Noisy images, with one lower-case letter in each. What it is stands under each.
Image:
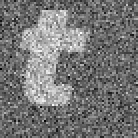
t
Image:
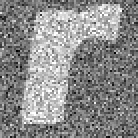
r
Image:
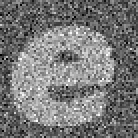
e
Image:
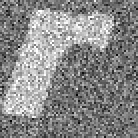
r
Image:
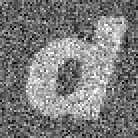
d
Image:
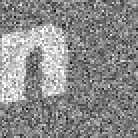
n
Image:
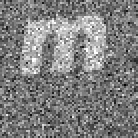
m
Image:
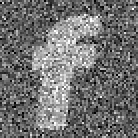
f
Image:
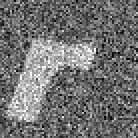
r
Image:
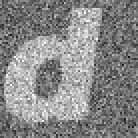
d
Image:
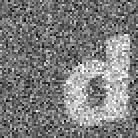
d
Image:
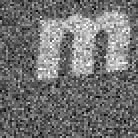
m
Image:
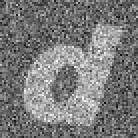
d
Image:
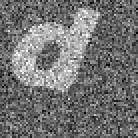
d
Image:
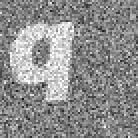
q
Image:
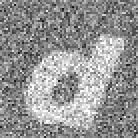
d
